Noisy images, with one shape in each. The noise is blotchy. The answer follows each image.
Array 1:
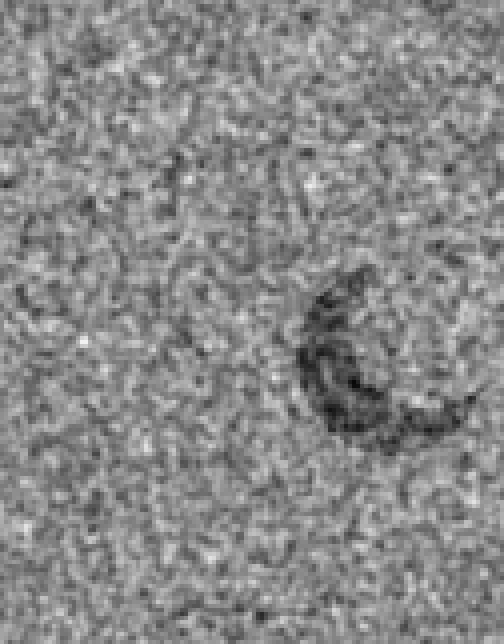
crescent
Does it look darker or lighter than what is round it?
darker
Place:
middle right
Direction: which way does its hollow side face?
up and right
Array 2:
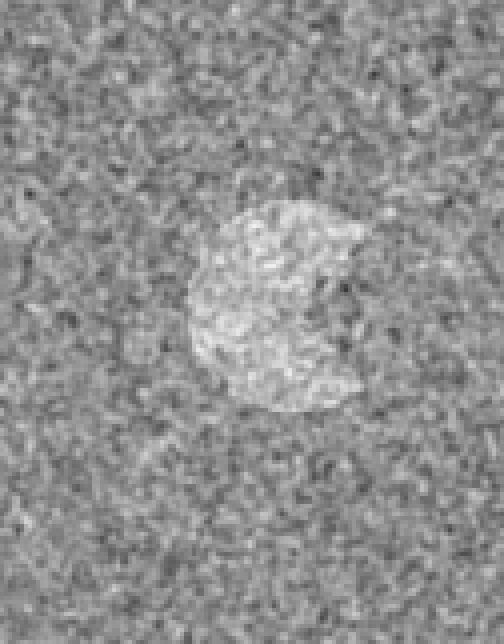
disc with a wedge cut out
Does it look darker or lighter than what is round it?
lighter
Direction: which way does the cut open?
right
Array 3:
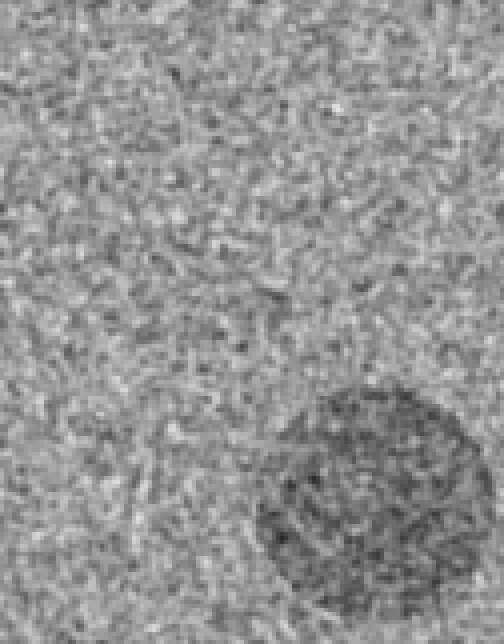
disc
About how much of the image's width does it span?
half
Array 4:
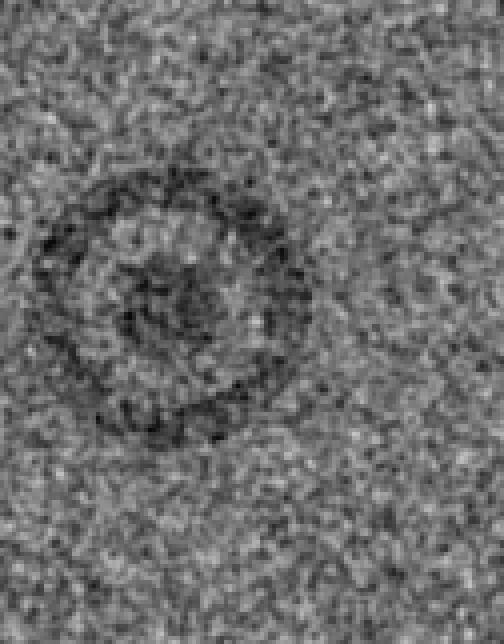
bullseye
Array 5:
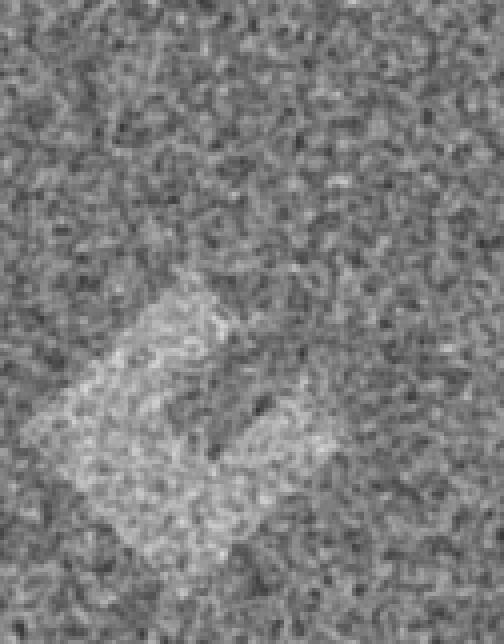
square with a notch
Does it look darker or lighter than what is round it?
lighter
